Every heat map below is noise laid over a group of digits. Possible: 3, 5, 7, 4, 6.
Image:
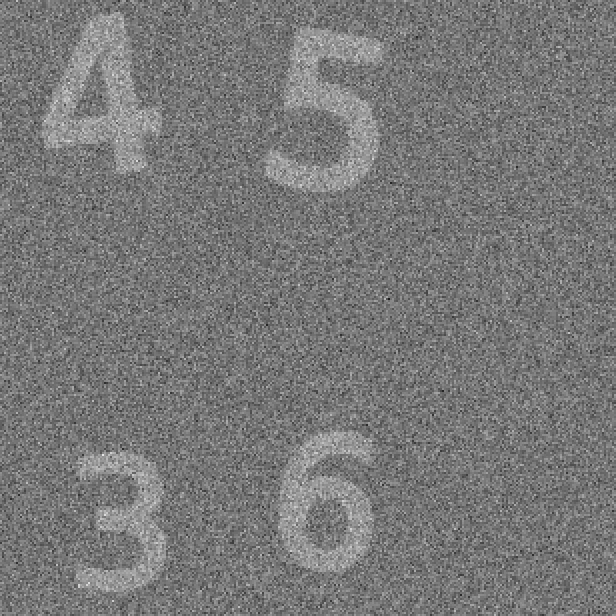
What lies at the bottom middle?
6
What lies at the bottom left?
3
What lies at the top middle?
5
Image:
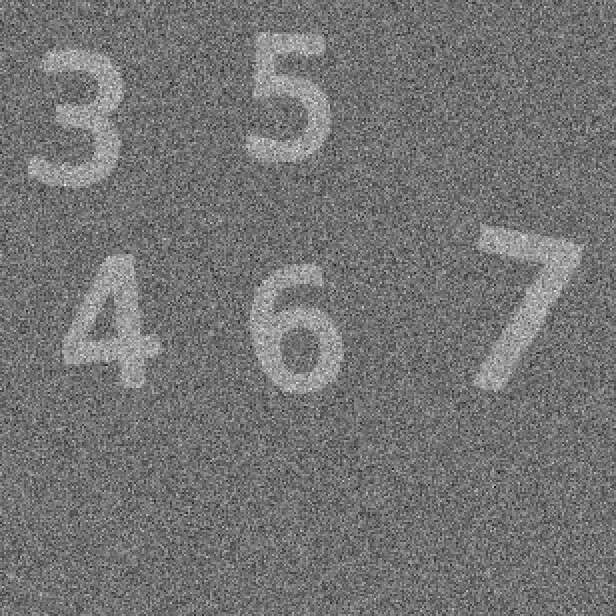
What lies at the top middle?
5
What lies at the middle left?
4
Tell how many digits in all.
5
